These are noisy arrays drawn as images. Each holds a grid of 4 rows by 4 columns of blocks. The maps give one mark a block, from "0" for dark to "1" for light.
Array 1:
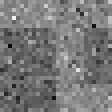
1111
0010
0010
0011
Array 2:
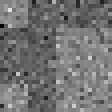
1000
0011
0011
1011
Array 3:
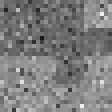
0001
0000
1101
1111
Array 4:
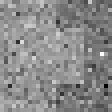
1100
1110
1110
1100
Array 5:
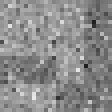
1110
1110
0010
1100
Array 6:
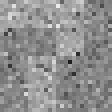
1110
0010
0100
0100
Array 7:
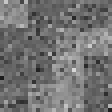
1000
0011
0010
0110
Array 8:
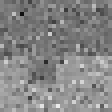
0000
0000
1011
1111
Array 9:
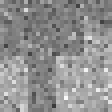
0000
0001
1011
1011
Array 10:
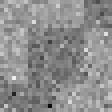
1110
1001
1001
0011
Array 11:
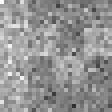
1000
1101
1010
1000
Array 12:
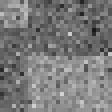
1000
0000
0111
0111
